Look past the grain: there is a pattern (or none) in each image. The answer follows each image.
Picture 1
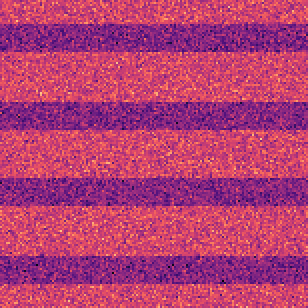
horizontal stripes
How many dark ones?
4
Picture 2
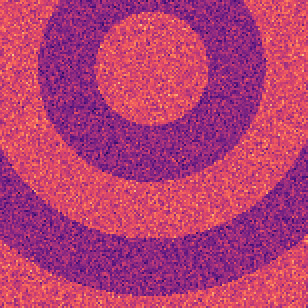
rings round one point
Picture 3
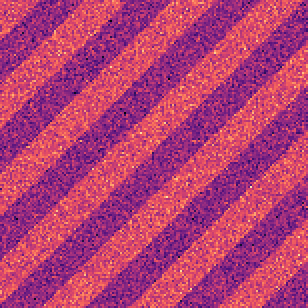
diagonal stripes
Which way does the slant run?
bottom left to top right
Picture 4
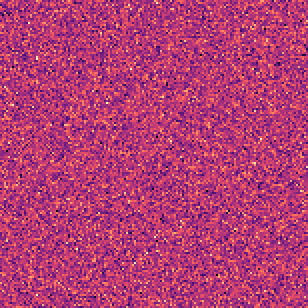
only noise
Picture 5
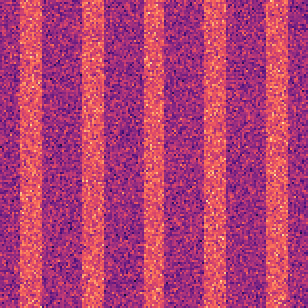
vertical stripes
